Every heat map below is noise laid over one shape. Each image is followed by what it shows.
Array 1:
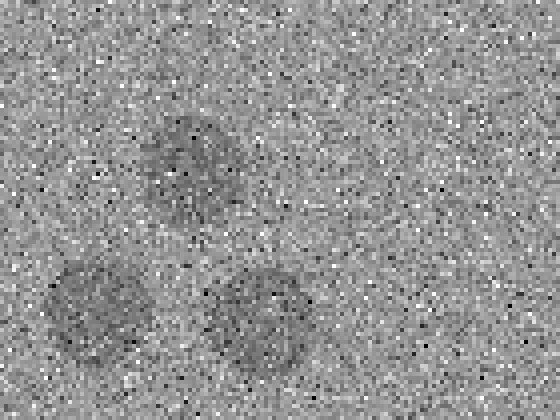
three dots
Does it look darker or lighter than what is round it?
darker
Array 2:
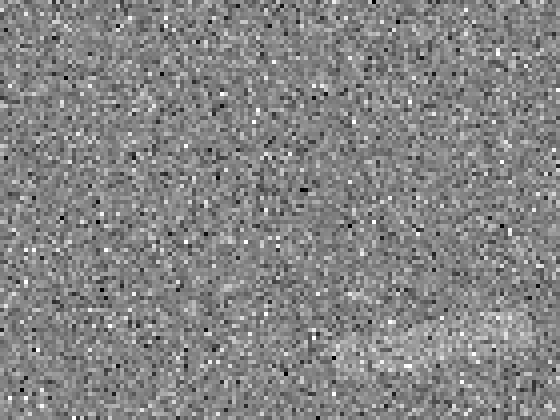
bar
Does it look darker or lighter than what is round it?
lighter
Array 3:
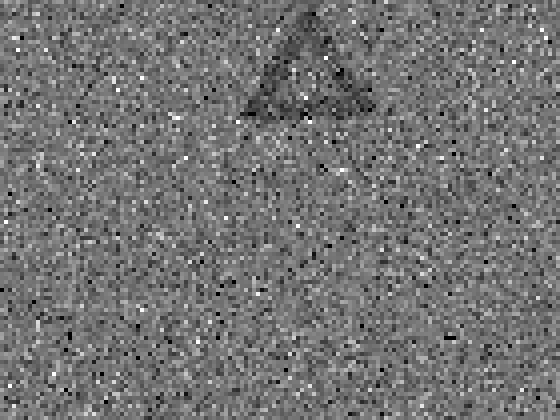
triangle frame
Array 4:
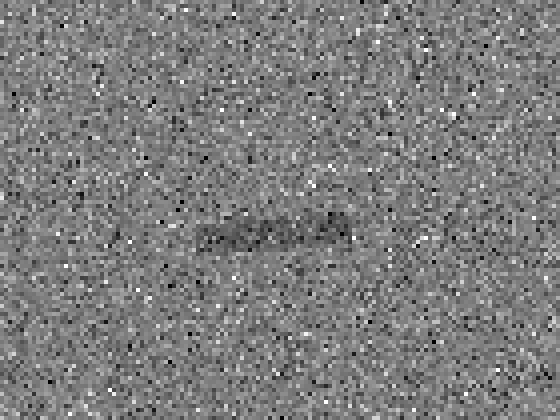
bar
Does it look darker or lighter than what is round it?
darker
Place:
centre
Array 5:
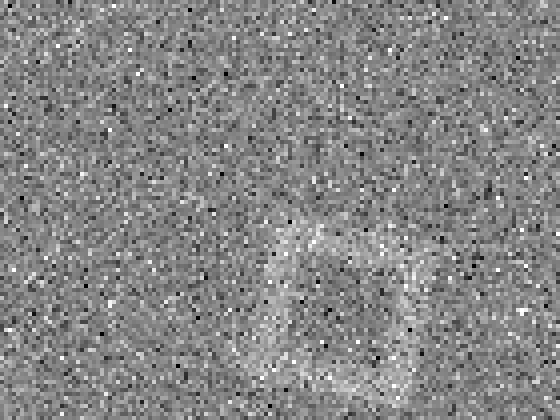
square frame
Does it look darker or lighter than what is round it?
lighter
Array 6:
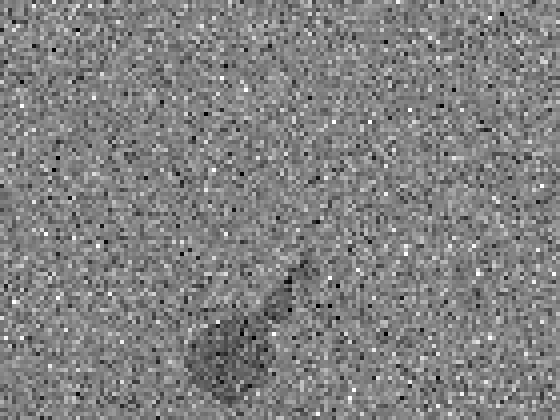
lollipop
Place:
bottom middle
